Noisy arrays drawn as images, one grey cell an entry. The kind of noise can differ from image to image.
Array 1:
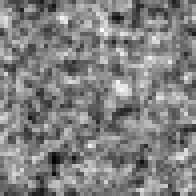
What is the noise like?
blotchy
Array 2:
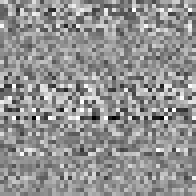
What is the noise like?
rows of uneven size
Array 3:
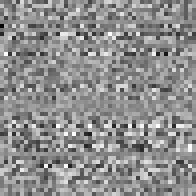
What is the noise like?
rows of uneven size
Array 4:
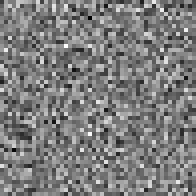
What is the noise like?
low rank plus noise
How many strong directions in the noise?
five to eight
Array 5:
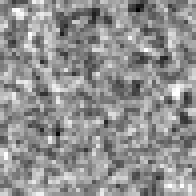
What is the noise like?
blotchy
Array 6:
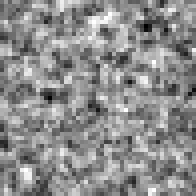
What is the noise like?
blotchy
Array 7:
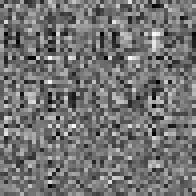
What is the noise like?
low rank plus noise
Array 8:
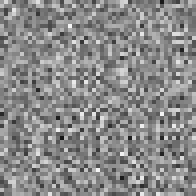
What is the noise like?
low rank plus noise
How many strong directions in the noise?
three or four
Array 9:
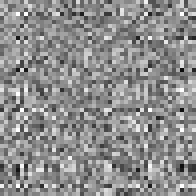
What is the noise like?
low rank plus noise
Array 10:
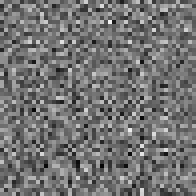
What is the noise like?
low rank plus noise
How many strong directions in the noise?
two
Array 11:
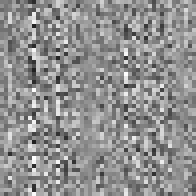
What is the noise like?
columns of uneven size
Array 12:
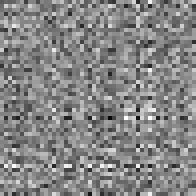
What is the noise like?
low rank plus noise
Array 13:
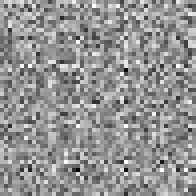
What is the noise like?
low rank plus noise
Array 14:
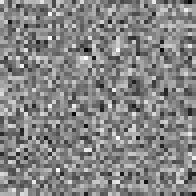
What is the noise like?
low rank plus noise
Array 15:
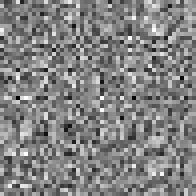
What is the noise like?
low rank plus noise
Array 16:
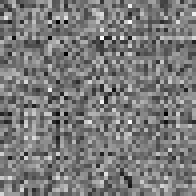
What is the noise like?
low rank plus noise
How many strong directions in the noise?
two
